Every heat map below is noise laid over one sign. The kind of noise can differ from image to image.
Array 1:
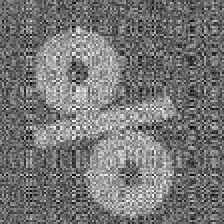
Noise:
low rank plus noise
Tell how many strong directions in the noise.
one
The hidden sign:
percent sign
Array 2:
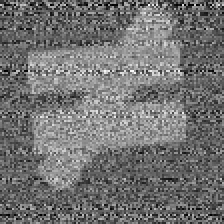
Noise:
rows of uneven size
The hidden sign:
not-equal sign
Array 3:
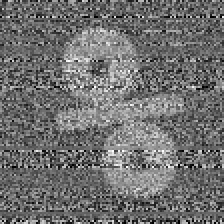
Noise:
rows of uneven size
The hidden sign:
percent sign
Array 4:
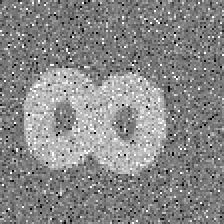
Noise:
heavy tails
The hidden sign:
infinity sign
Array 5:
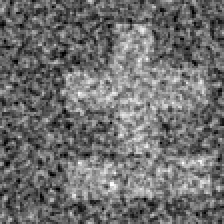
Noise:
blotchy
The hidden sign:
plus-minus sign
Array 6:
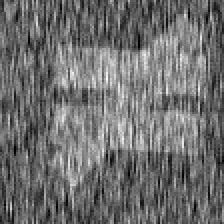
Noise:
streaked along the columns
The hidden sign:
not-equal sign
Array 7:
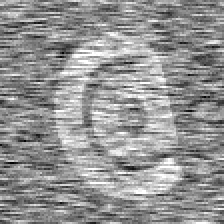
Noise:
streaked along the rows
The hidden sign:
at sign
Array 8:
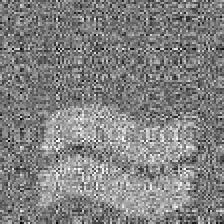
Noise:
low rank plus noise
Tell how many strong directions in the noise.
three or four
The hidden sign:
approximately sign
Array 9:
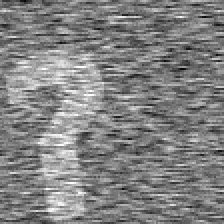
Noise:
streaked along the rows
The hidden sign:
question mark
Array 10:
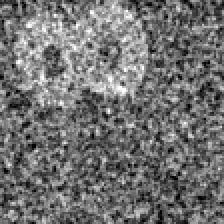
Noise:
blotchy
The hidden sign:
infinity sign
